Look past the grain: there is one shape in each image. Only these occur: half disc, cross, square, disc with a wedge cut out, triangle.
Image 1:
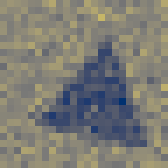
triangle
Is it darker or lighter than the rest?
darker
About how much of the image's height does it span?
two thirds
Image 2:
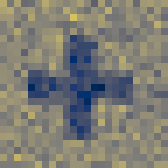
cross
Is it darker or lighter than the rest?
darker
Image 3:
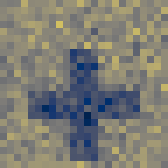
cross
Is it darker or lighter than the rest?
darker
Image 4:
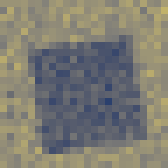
square
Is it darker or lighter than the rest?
darker
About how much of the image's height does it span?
two thirds
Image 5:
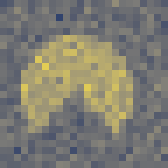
disc with a wedge cut out
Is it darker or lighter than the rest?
lighter
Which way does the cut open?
down
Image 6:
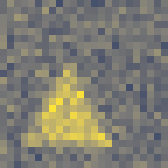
triangle
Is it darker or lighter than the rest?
lighter
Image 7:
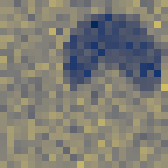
disc with a wedge cut out
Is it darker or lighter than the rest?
darker
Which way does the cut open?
down
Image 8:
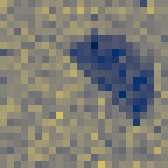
half disc
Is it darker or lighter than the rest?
darker
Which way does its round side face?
up and right
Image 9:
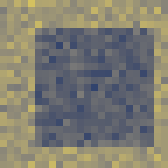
square
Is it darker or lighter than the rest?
darker
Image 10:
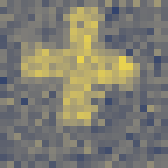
cross
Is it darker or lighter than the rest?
lighter
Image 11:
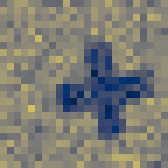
cross
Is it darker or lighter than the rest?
darker
